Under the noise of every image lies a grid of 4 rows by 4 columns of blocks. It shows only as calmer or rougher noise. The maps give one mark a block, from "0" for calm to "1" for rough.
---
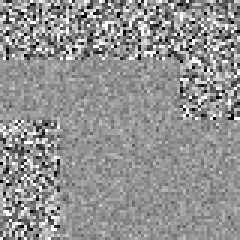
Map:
1 1 1 1
0 0 0 1
1 0 0 0
1 0 0 0
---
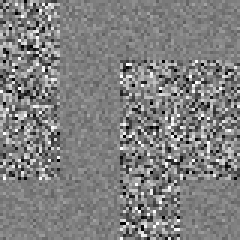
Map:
1 0 0 0
1 0 1 1
1 0 1 1
0 0 1 0
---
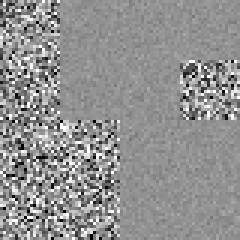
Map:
1 0 0 0
1 0 0 1
1 1 0 0
1 1 0 0
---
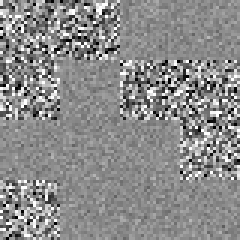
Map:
1 1 0 0
1 0 1 1
0 0 0 1
1 0 0 0
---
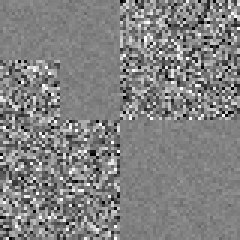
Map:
0 0 1 1
1 0 1 1
1 1 0 0
1 1 0 0
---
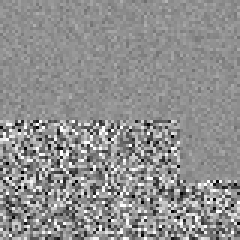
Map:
0 0 0 0
0 0 0 0
1 1 1 0
1 1 1 1
